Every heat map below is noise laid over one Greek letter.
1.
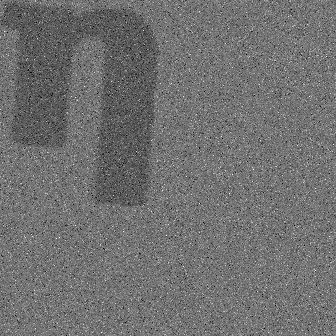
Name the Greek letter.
eta
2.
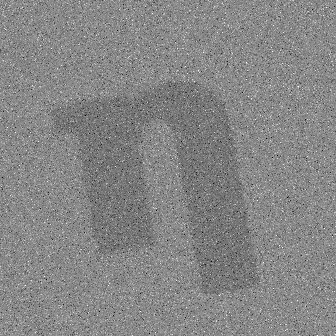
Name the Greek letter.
eta
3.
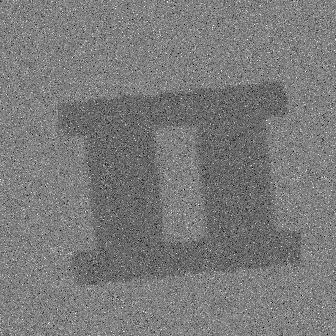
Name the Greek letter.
pi
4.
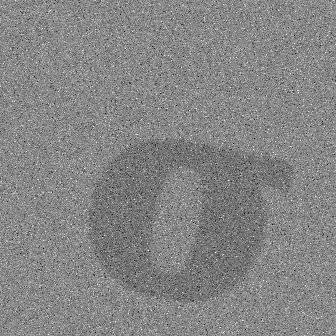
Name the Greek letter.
sigma
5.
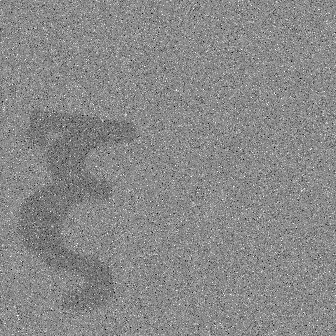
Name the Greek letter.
xi
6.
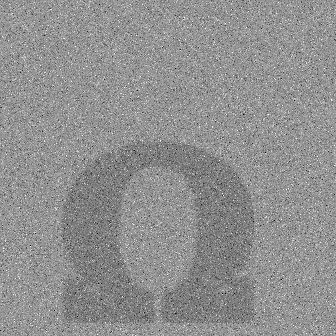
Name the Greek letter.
omega
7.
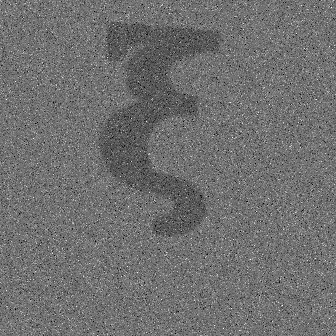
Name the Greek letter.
xi
